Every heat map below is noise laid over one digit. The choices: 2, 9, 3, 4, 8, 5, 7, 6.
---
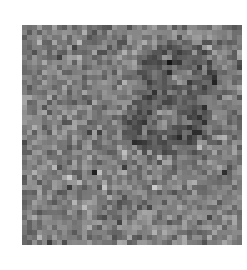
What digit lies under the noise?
8
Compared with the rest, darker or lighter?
darker
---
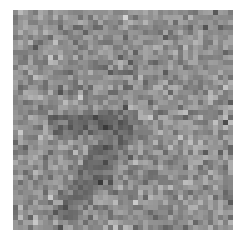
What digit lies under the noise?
7
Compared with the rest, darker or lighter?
darker
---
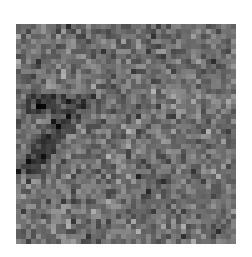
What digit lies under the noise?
7
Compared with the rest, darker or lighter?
darker
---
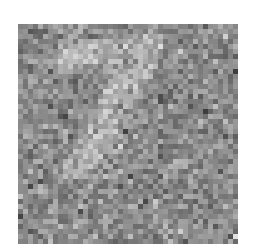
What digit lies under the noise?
7
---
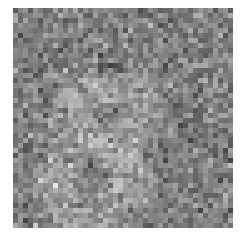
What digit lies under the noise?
8
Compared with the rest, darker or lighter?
lighter
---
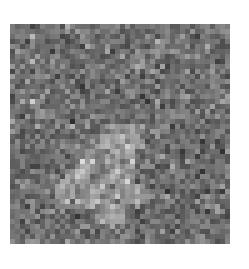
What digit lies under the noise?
4
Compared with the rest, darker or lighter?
lighter
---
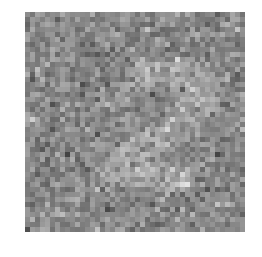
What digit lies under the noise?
2
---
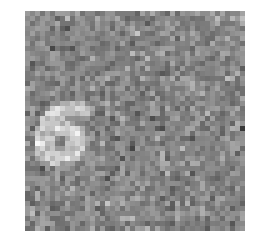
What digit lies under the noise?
6
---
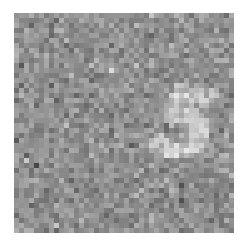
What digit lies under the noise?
5
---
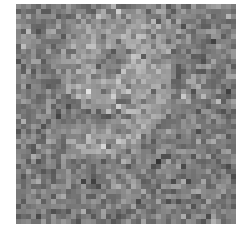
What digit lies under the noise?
9
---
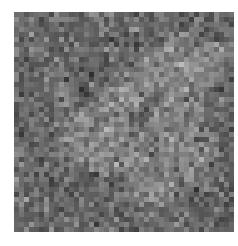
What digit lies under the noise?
4
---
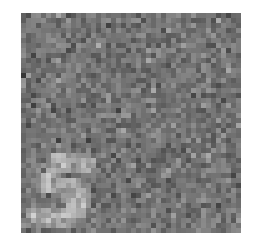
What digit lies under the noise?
5
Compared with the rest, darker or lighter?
lighter
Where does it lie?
bottom left
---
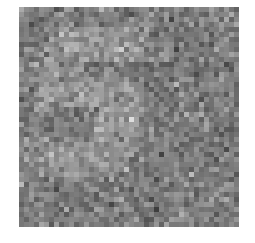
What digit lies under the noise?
5
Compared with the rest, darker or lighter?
lighter
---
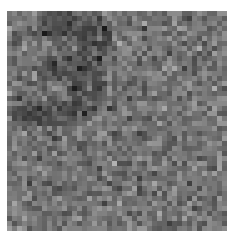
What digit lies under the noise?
3
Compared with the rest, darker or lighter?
darker
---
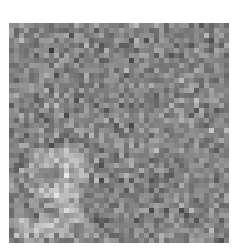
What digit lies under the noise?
3
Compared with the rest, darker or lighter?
lighter
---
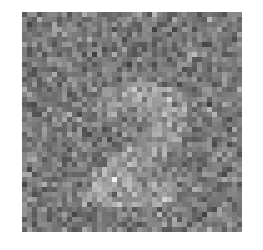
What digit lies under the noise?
2
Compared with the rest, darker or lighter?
lighter
